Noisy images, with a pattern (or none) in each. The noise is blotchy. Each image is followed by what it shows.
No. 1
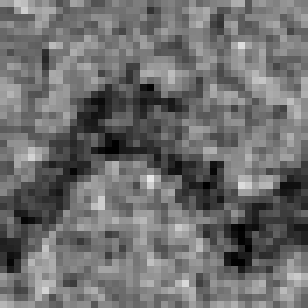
a wavy band
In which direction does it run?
left to right
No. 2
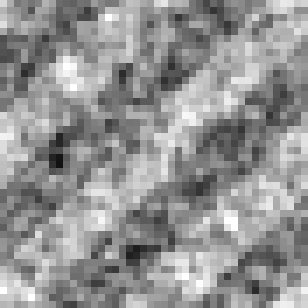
diagonal stripes
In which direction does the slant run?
bottom left to top right
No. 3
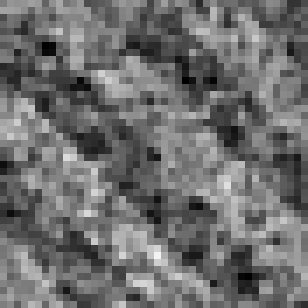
diagonal stripes
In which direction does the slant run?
top left to bottom right
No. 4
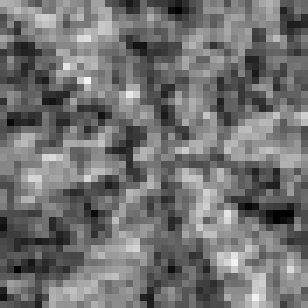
spokes from one point
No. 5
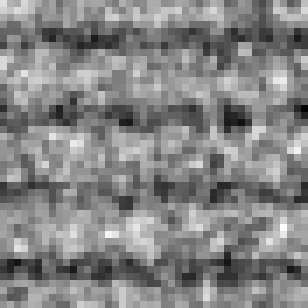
horizontal stripes
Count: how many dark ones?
4
